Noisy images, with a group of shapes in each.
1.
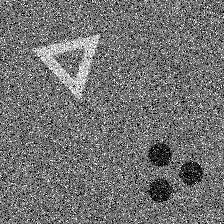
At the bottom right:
three dots
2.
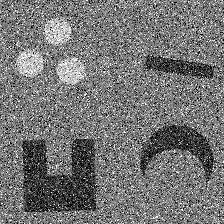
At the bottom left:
square with a notch
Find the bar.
top right
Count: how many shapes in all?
4
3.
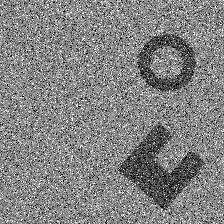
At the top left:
nothing
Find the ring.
top right
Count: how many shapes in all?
2
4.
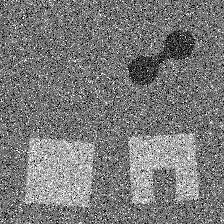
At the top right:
dumbbell
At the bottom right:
square with a notch
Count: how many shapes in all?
3
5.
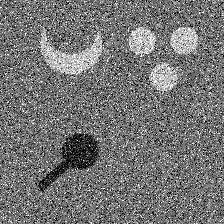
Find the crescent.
top left
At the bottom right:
nothing
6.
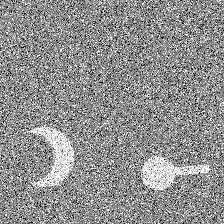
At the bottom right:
lollipop
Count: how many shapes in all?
2
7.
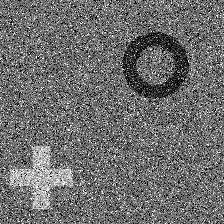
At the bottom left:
cross
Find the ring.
top right
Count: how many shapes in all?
2
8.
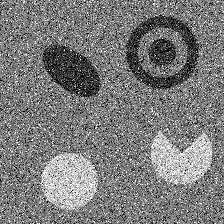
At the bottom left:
disc
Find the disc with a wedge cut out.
bottom right
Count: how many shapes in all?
4
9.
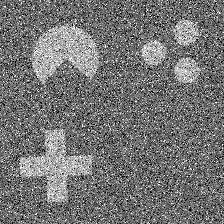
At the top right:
three dots
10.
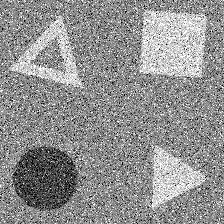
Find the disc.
bottom left
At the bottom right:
triangle
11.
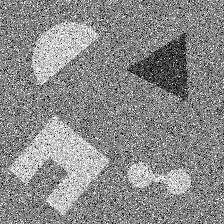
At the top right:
triangle
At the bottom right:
dumbbell
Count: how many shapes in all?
4
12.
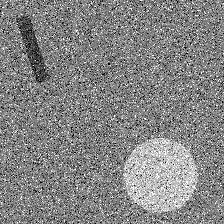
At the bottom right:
disc
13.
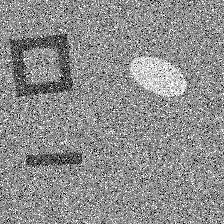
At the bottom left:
bar
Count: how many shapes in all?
3
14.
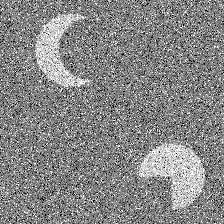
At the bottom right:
disc with a wedge cut out
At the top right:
nothing
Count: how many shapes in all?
2
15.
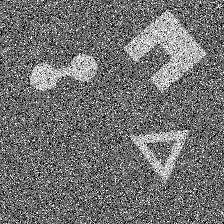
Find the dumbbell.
top left
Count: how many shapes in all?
3
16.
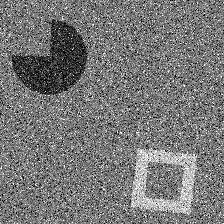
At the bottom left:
nothing
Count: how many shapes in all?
2
